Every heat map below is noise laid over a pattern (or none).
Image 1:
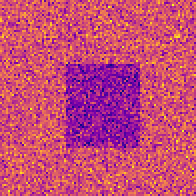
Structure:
one block
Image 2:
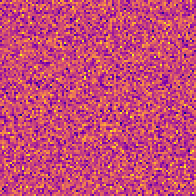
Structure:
only noise
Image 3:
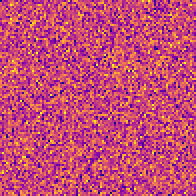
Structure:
only noise
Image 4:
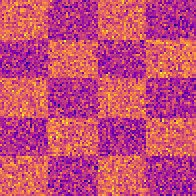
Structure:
a checkerboard
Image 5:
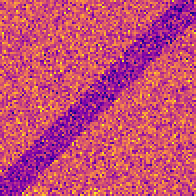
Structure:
a diagonal band
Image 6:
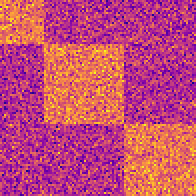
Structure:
blocks along the diagonal
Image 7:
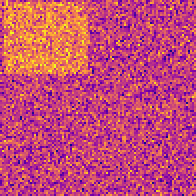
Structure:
one block
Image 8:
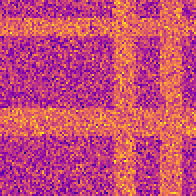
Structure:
bands of rows crossing bands of columns
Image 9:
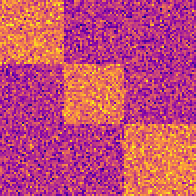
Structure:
blocks along the diagonal
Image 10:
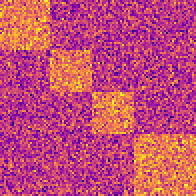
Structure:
blocks along the diagonal
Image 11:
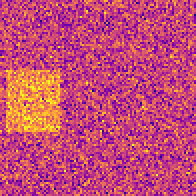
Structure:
one block
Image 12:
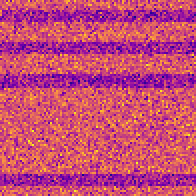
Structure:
bands of rows
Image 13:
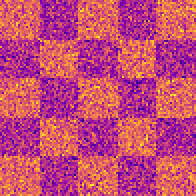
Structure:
a checkerboard
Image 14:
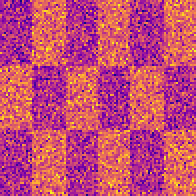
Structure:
a checkerboard
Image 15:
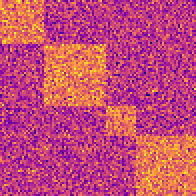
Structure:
blocks along the diagonal
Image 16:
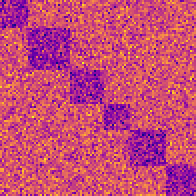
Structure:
blocks along the diagonal
